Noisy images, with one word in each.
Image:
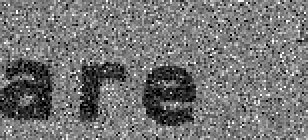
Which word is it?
are
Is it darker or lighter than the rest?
darker
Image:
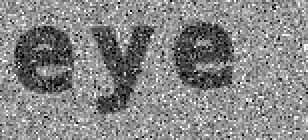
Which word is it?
eye
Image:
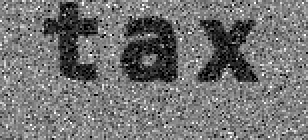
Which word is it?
tax
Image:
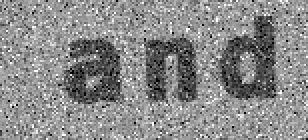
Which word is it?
and
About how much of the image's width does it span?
two thirds
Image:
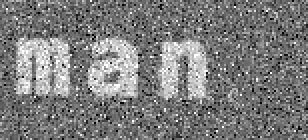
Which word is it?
man
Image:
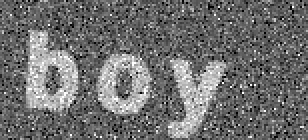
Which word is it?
boy
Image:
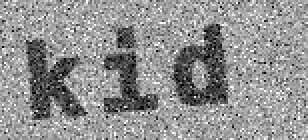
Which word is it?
kid
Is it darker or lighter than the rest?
darker
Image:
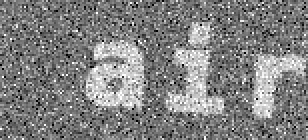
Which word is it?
air
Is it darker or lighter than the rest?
lighter
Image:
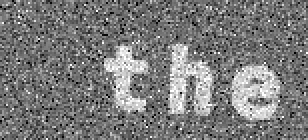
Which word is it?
the
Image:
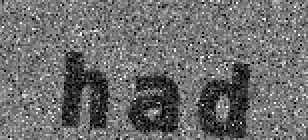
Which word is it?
had
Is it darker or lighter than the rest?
darker
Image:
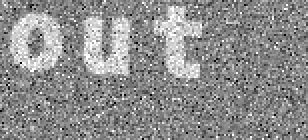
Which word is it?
out
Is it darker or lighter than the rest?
lighter
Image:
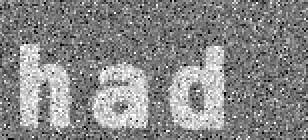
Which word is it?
had
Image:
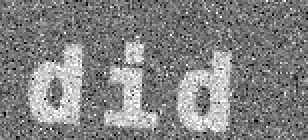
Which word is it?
did
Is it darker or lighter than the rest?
lighter
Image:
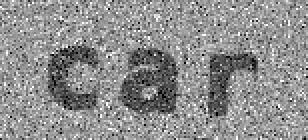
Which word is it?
car
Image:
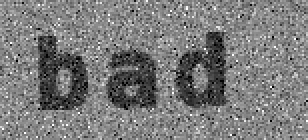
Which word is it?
bad
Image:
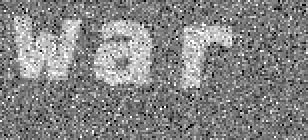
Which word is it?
war
